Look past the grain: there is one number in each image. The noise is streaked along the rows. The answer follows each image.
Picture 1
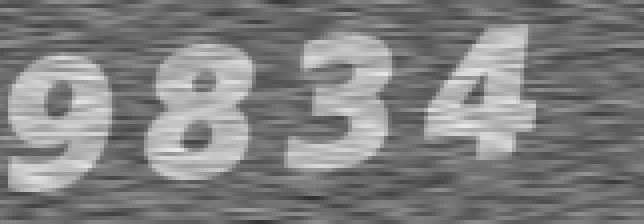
9834
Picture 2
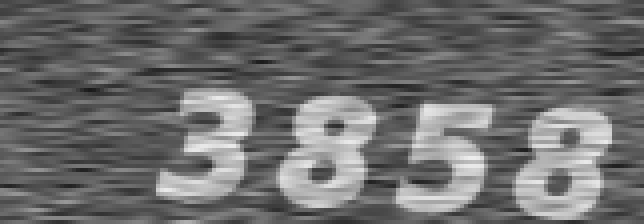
3858
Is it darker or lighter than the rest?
lighter
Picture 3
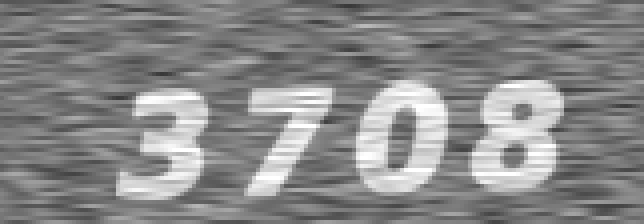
3708
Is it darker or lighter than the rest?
lighter
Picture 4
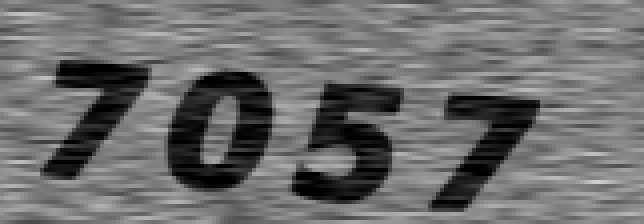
7057
